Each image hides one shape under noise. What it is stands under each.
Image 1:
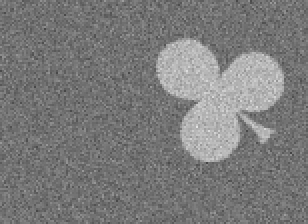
light club
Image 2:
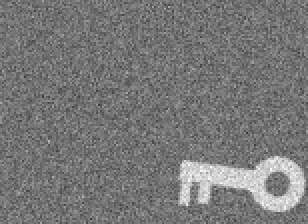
light key, bottom right
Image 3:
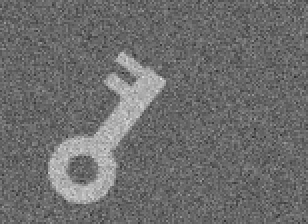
light key
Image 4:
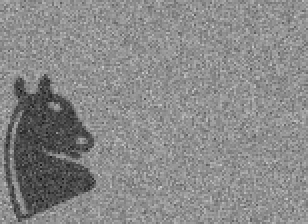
dark chess knight
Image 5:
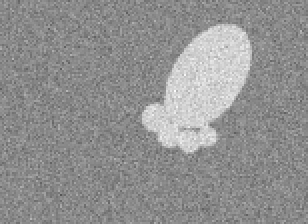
light footprint
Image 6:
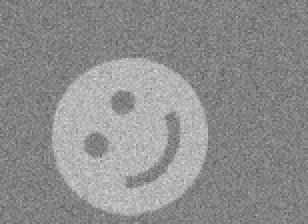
light smiling face
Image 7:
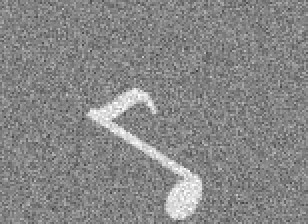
light musical note
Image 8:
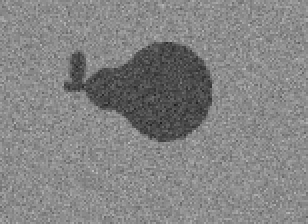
dark pear
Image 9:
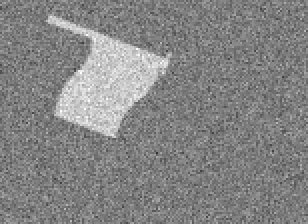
light flag
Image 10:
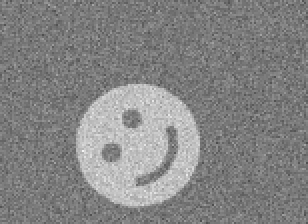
light smiling face
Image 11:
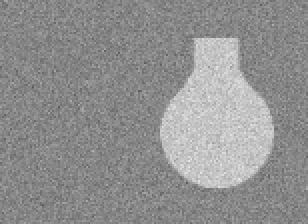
light light bulb
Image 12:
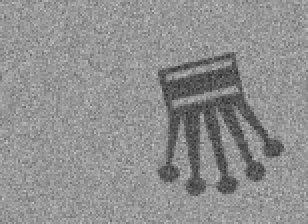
dark chess queen
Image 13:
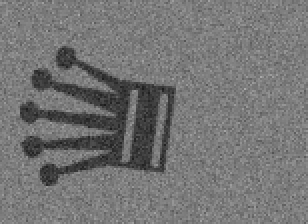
dark chess queen
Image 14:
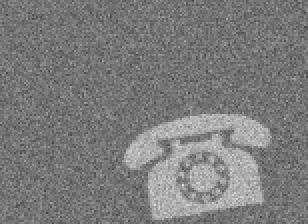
light telephone
